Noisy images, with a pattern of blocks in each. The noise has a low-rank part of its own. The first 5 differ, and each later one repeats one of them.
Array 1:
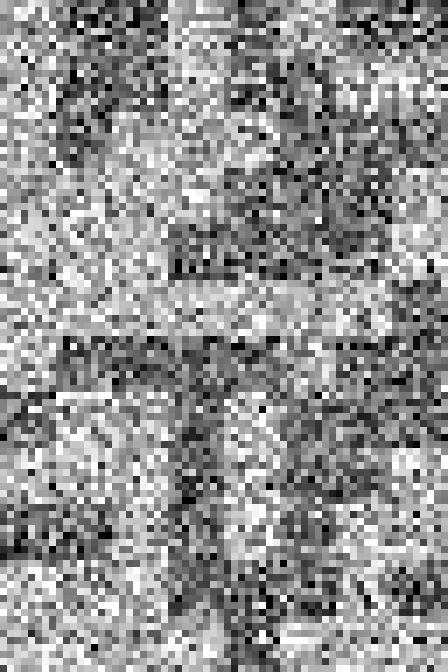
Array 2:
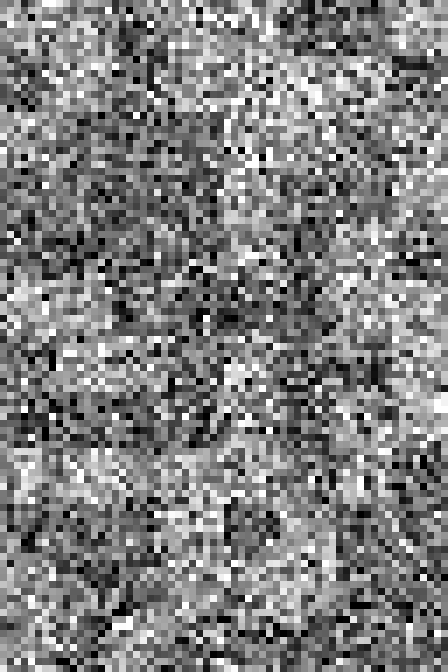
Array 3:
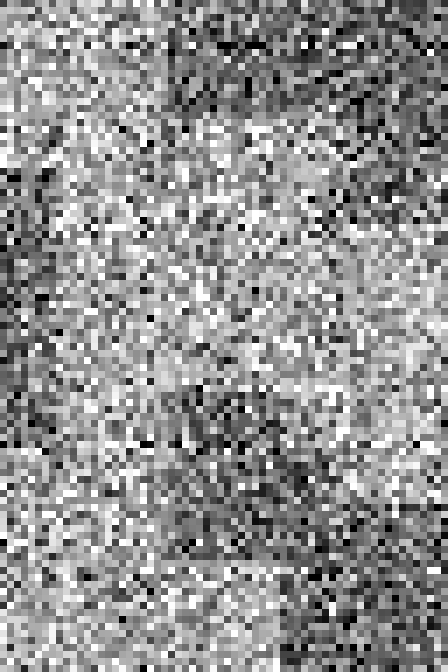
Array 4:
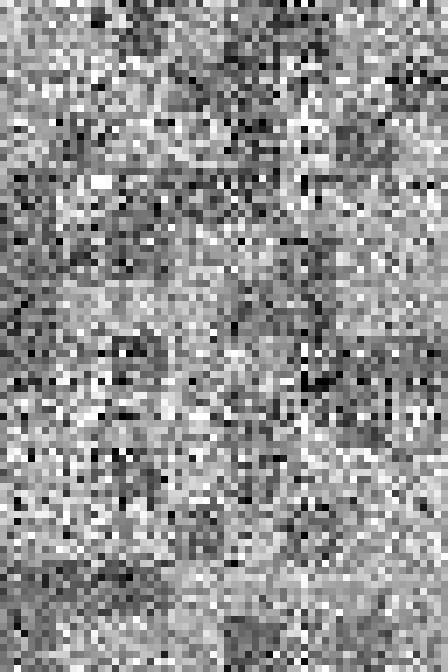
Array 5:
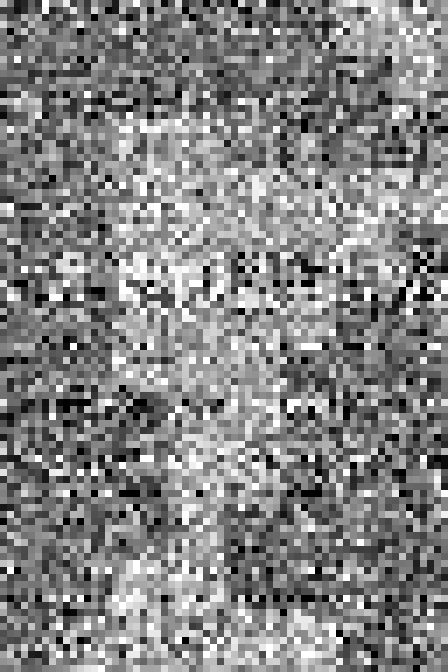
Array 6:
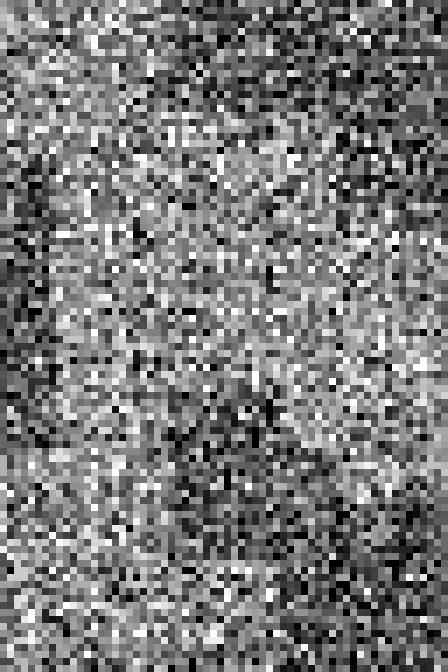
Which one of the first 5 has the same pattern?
3
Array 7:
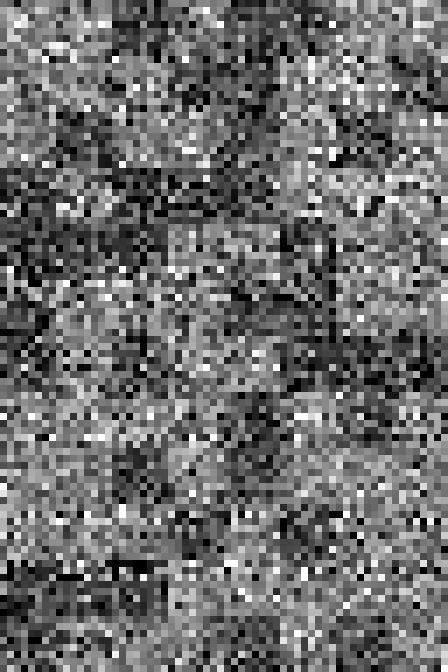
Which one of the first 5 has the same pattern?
4
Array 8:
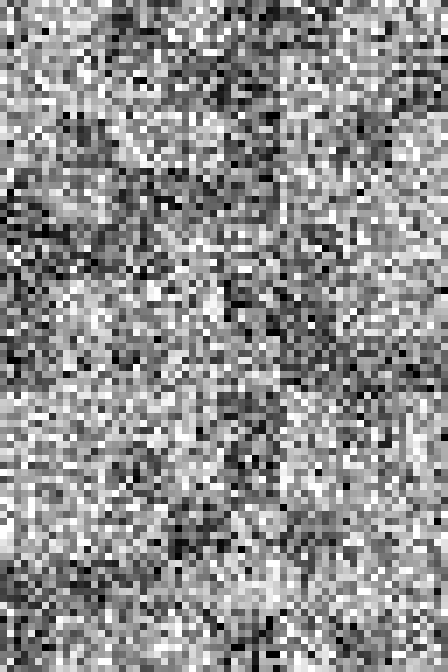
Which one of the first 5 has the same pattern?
4
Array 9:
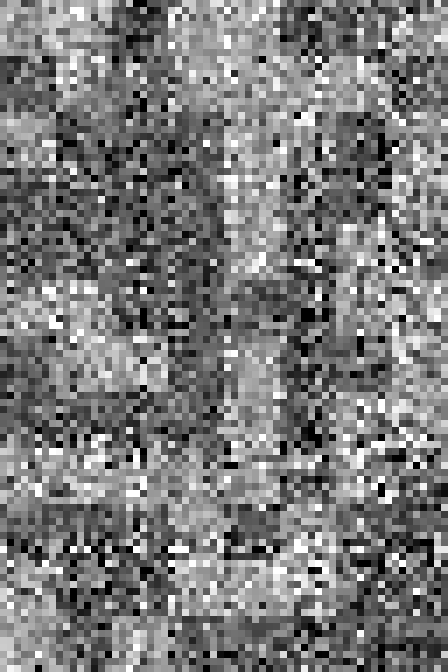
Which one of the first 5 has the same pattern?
2
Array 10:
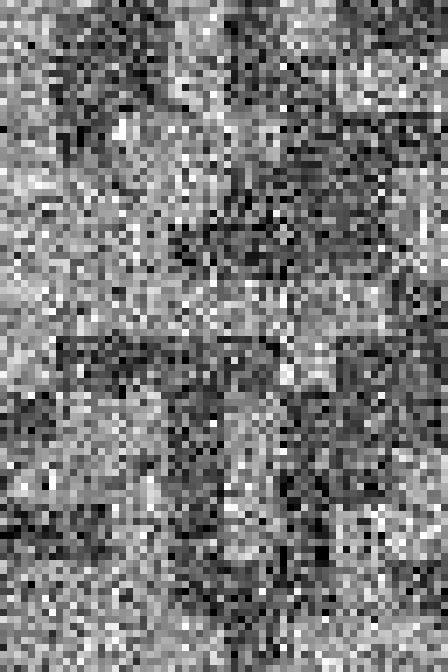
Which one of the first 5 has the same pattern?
1
